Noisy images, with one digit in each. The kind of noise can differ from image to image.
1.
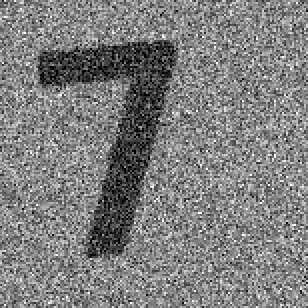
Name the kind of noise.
independent entries
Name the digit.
7
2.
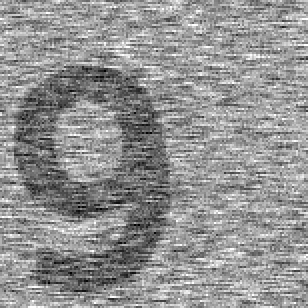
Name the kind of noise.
streaked along the rows
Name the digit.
9
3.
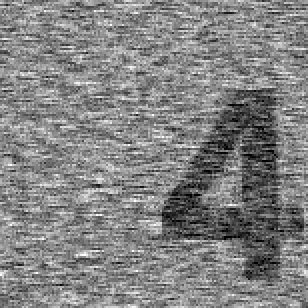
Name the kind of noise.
streaked along the rows
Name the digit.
4
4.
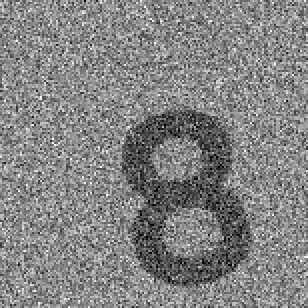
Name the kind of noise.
independent entries
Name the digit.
8
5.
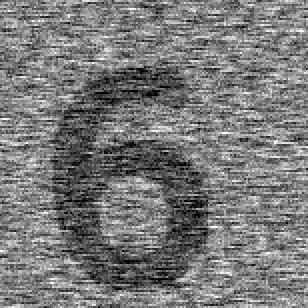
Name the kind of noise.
streaked along the rows
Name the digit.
6
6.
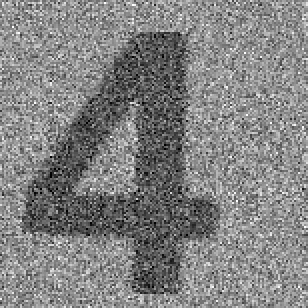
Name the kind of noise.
low rank plus noise
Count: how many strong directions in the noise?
five to eight
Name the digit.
4
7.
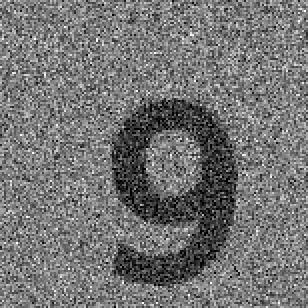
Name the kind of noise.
independent entries
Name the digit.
9
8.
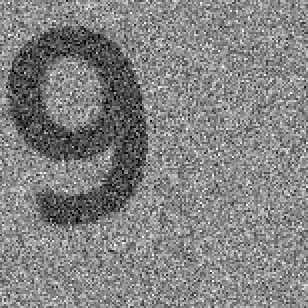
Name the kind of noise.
independent entries
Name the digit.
9
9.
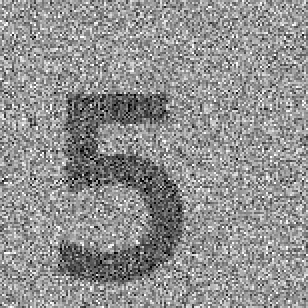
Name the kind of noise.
low rank plus noise
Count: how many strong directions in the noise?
five to eight
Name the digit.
5
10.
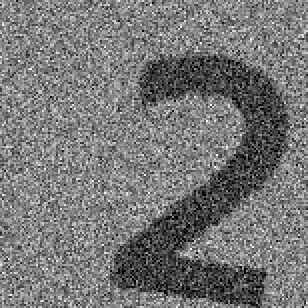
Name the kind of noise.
independent entries
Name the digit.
2
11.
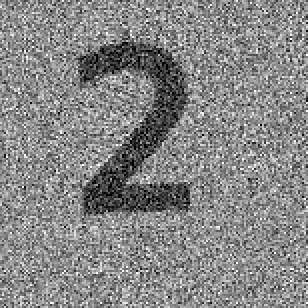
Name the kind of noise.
low rank plus noise
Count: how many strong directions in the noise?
one
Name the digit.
2
